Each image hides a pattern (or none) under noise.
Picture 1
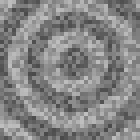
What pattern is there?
rings round one point
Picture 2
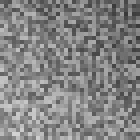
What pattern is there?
a smooth slope
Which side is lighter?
bottom left
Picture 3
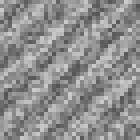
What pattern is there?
diagonal stripes
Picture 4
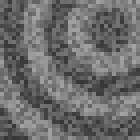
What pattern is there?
rings round one point
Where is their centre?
top right
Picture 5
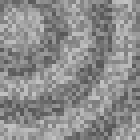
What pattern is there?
rings round one point
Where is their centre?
top left
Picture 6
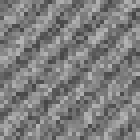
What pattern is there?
diagonal stripes
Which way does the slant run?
bottom left to top right
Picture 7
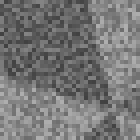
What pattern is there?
spokes from one point
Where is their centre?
bottom right
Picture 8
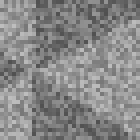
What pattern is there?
spokes from one point
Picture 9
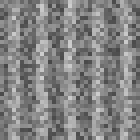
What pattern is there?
vertical stripes
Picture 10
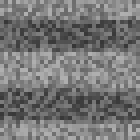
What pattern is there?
horizontal stripes
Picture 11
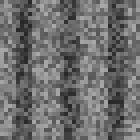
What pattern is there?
vertical stripes
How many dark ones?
3
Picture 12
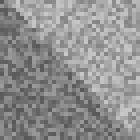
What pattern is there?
a sharp edge
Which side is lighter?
top right
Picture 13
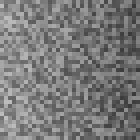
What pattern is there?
a smooth slope
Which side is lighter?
left
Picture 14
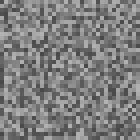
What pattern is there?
only noise
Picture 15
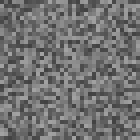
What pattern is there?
only noise
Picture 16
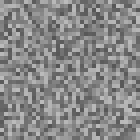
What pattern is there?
only noise
